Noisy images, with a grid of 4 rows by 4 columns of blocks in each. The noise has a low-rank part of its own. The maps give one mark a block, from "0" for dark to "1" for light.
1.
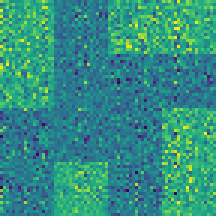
1011
1000
0001
0101
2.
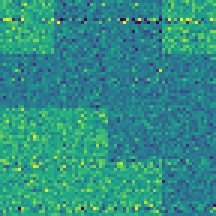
1001
0000
1100
1110
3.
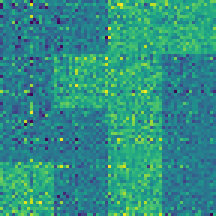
0011
0110
0010
1010
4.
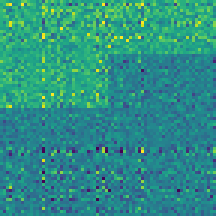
1111
1100
0000
0000
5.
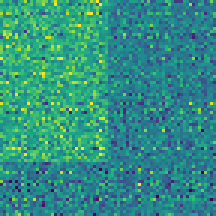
1100
1100
1100
0000
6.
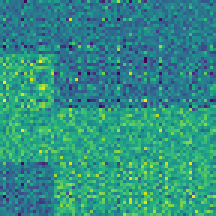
0000
1000
1111
0111
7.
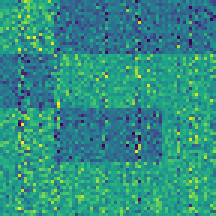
1000
0111
1001
1111
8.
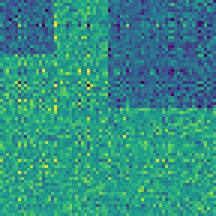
0100
1100
1111
1111
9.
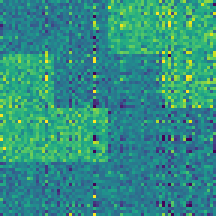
0011
1001
1100
0000
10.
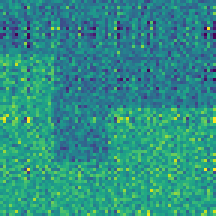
0000
1000
1011
1111
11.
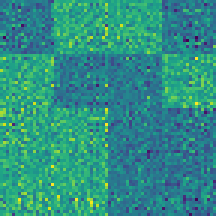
0110
1001
1100
1100
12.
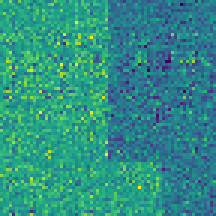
1100
1100
1100
1110
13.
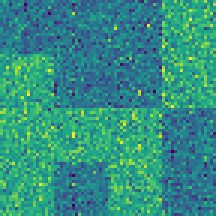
0001
1001
1110
1010
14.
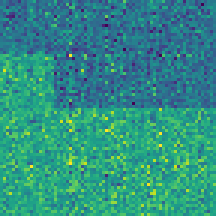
0000
1000
1111
1111
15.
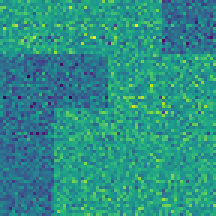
1110
0011
0111
0111
